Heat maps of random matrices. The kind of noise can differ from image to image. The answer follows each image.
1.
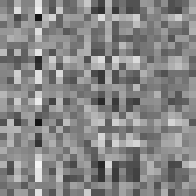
low rank plus noise
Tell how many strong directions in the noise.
one
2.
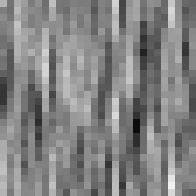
streaked along the columns
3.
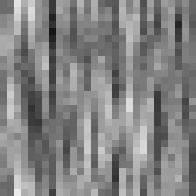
streaked along the columns
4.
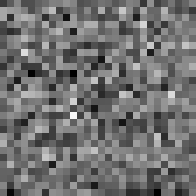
low rank plus noise
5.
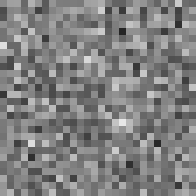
low rank plus noise
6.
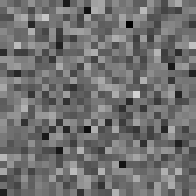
independent entries
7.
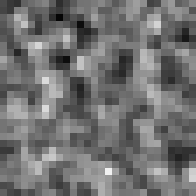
blotchy
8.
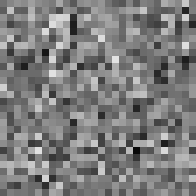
low rank plus noise
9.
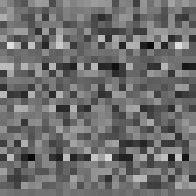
rows of uneven size
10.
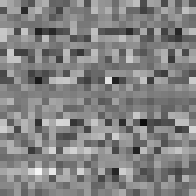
rows of uneven size
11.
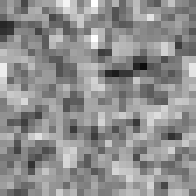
blotchy
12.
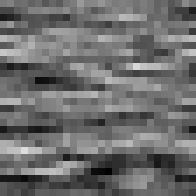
streaked along the rows
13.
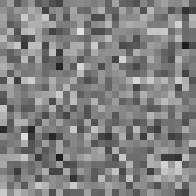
low rank plus noise
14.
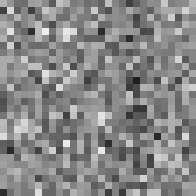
low rank plus noise
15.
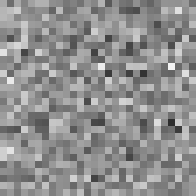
low rank plus noise
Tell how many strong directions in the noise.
three or four
